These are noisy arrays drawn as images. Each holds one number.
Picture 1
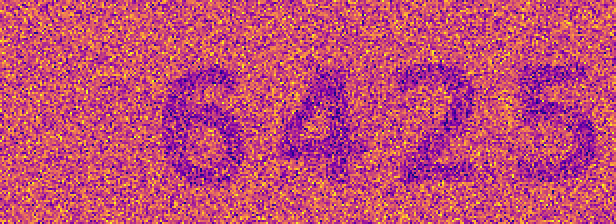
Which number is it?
6425
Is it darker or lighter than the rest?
darker
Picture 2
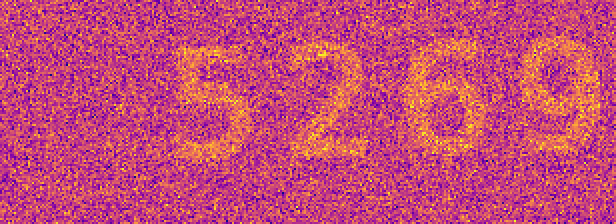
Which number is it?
5269
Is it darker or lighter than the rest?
lighter
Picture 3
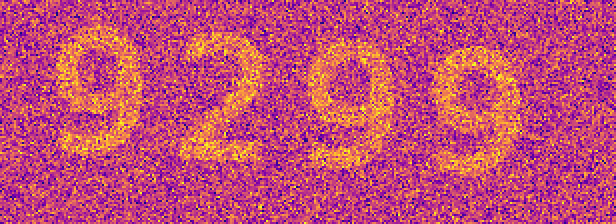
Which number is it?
9299
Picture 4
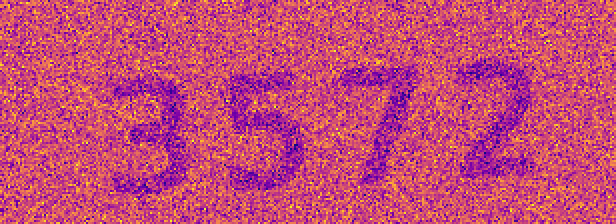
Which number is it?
3572
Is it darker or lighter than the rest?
darker
